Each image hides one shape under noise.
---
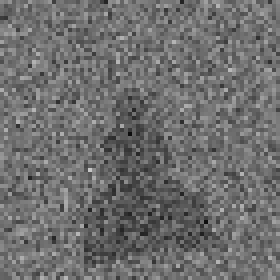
chess pawn
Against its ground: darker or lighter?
darker
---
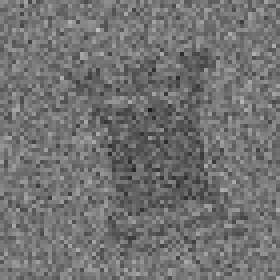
chess rook
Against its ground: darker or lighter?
darker
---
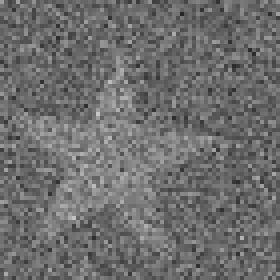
star
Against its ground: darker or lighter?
lighter
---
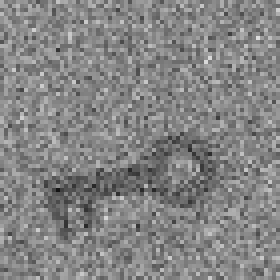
key
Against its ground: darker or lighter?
darker
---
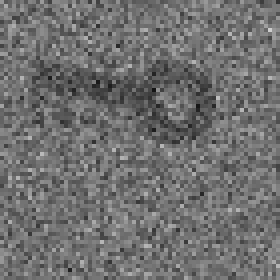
key
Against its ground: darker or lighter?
darker
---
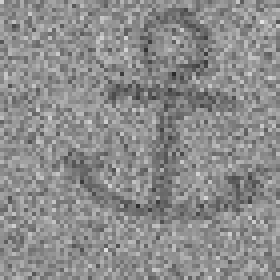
anchor
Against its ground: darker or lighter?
darker
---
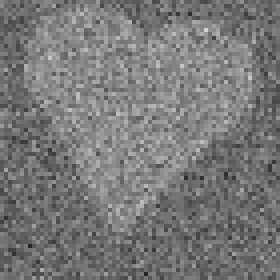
heart
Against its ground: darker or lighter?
lighter
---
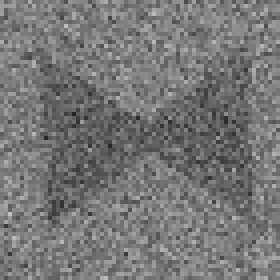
bow tie
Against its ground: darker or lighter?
darker
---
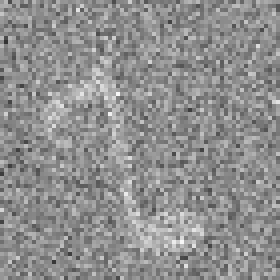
musical note
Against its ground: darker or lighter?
lighter
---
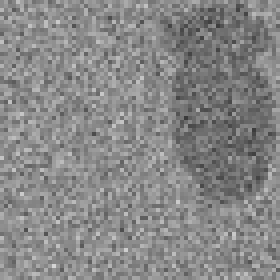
footprint
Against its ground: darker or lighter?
darker
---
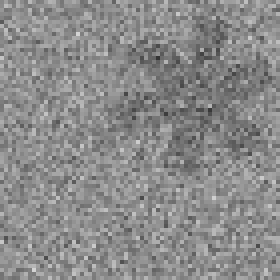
asterisk
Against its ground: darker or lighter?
darker
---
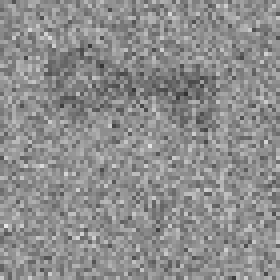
key
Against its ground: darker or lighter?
darker
